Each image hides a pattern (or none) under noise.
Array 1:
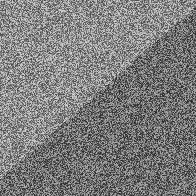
a sharp edge
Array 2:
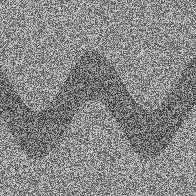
a wavy band
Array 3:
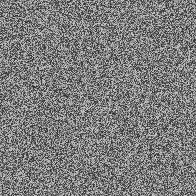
only noise
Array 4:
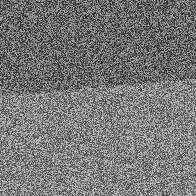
a sharp edge
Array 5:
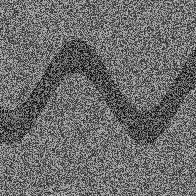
a wavy band
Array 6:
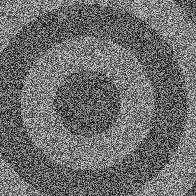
rings round one point
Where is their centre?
centre
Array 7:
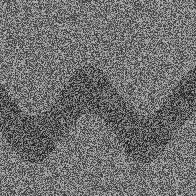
a wavy band
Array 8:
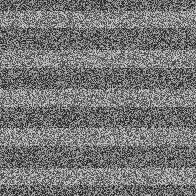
horizontal stripes
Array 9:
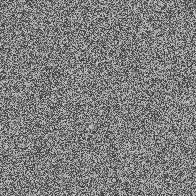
only noise
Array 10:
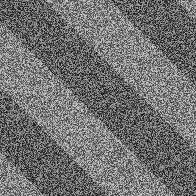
diagonal stripes
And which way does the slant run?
top left to bottom right
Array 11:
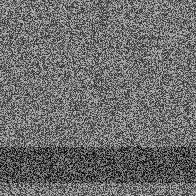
one horizontal stripe
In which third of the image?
bottom
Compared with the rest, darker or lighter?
darker
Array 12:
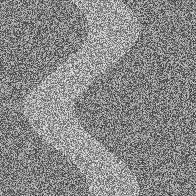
a wavy band
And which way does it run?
top to bottom
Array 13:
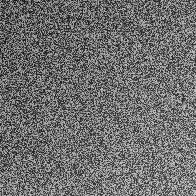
a smooth slope
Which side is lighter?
bottom right
